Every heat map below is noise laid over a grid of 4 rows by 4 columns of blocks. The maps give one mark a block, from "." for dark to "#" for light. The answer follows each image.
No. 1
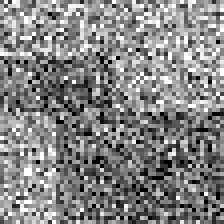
####
..##
#...
#...
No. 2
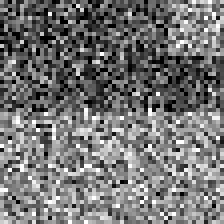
...#
....
####
####
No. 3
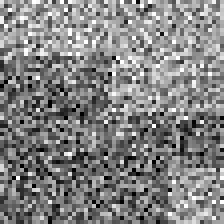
####
..##
....
...#
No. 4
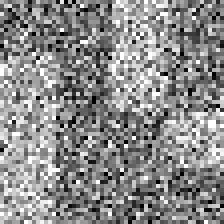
..#.
#.#.
#..#
#...
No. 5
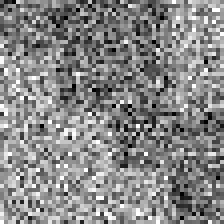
...#
#..#
##..
###.
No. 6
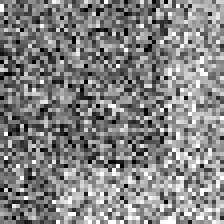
...#
...#
...#
.###
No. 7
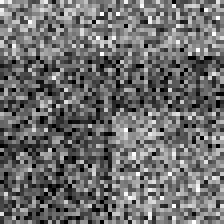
####
....
..##
..##
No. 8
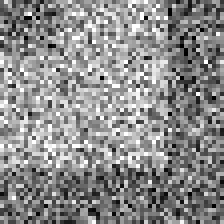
.##.
###.
###.
....
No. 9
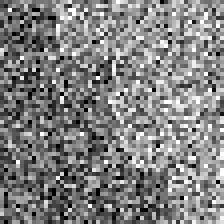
.###
..##
..##
...#
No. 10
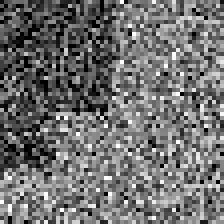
..##
..##
.###
####
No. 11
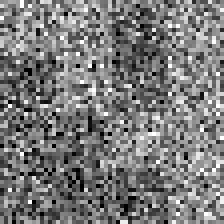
##.#
.#.#
..##
...#
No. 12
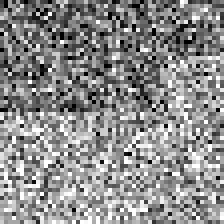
....
...#
####
####
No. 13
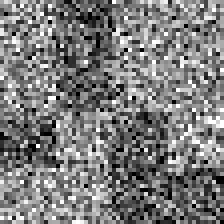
#.##
#.##
.#.#
##..
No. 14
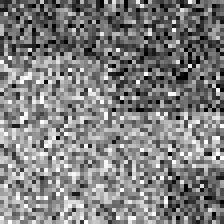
....
##..
####
###.
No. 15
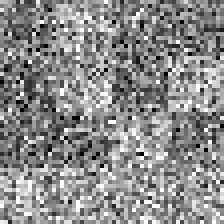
.#..
.#.#
..#.
####
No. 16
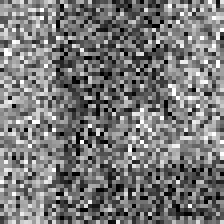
#..#
#..#
#.##
#...
